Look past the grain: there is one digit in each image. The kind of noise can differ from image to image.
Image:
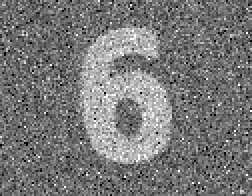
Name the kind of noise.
heavy tails
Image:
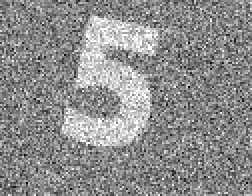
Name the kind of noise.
independent entries
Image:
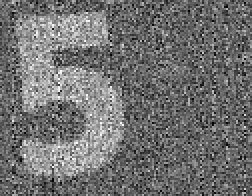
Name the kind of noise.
columns of uneven size
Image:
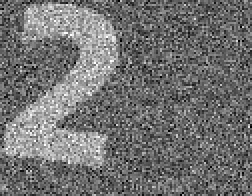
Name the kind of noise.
low rank plus noise
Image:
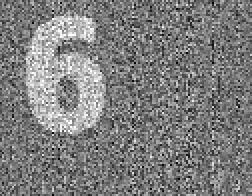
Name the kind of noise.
columns of uneven size
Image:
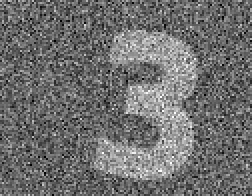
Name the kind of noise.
low rank plus noise
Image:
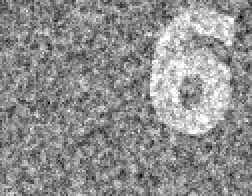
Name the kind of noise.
blotchy
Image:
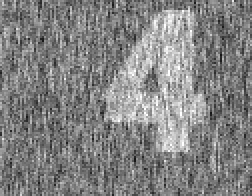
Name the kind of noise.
streaked along the columns
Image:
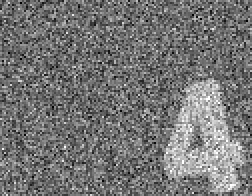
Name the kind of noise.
independent entries
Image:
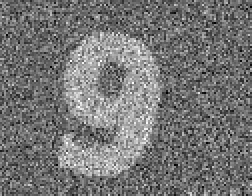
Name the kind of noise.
low rank plus noise
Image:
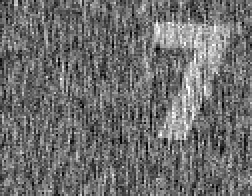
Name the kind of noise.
streaked along the columns
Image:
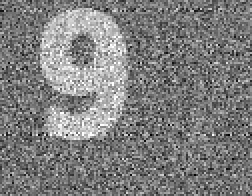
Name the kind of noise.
rows of uneven size
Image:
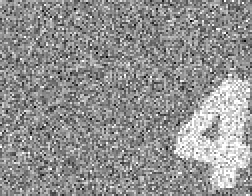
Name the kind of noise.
independent entries
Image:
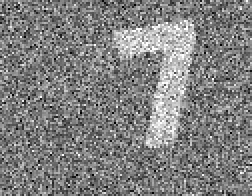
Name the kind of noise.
independent entries
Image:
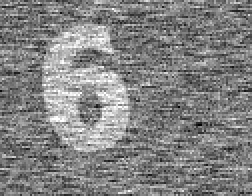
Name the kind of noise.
streaked along the rows
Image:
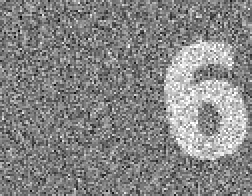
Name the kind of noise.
low rank plus noise
